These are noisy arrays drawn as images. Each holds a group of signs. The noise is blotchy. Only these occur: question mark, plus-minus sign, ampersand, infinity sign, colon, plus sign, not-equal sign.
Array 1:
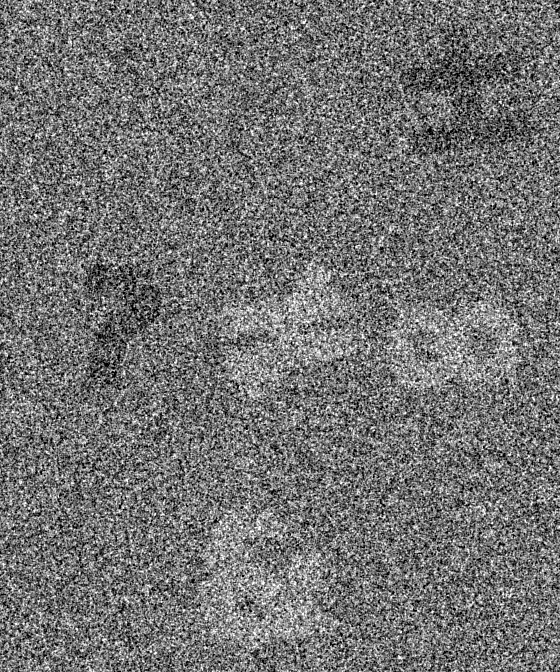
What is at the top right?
plus-minus sign
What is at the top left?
nothing
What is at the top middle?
nothing
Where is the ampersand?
bottom middle
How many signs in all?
5
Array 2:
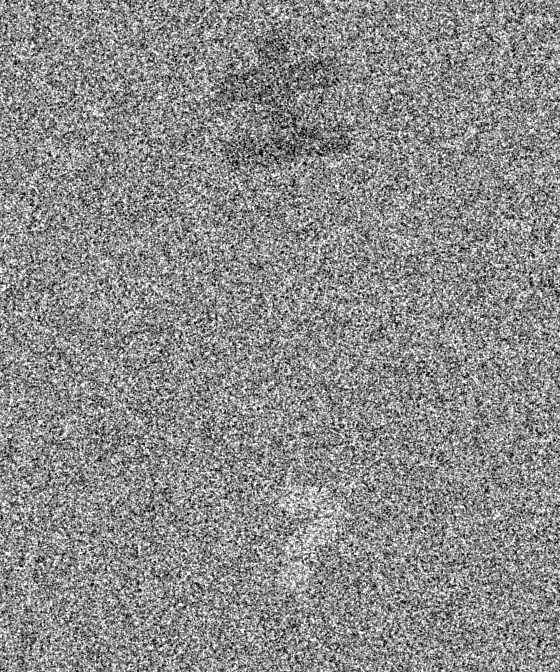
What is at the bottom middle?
question mark
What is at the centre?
nothing
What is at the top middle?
plus-minus sign
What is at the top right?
nothing
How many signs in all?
2
